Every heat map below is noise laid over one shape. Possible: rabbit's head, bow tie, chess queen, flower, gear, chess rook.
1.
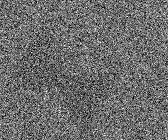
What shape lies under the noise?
bow tie
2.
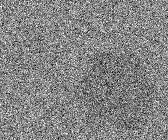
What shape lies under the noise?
flower
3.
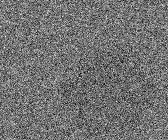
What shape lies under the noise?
flower
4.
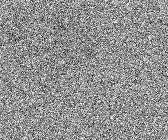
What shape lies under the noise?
chess queen
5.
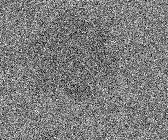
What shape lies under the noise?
flower
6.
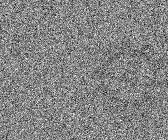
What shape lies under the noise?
gear
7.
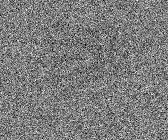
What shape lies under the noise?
chess queen
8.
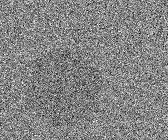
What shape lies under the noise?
flower
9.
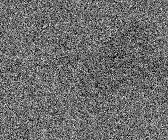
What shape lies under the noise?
chess rook
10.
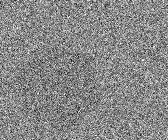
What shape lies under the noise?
flower
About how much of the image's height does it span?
two thirds
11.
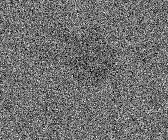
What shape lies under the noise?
rabbit's head
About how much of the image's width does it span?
half
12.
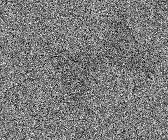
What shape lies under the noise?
bow tie
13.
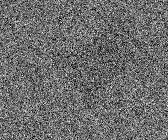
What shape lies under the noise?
chess rook
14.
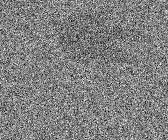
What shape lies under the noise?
rabbit's head
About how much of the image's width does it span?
half
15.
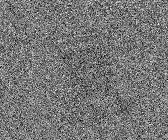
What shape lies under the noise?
chess rook
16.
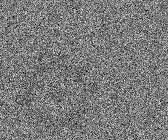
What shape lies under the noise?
gear
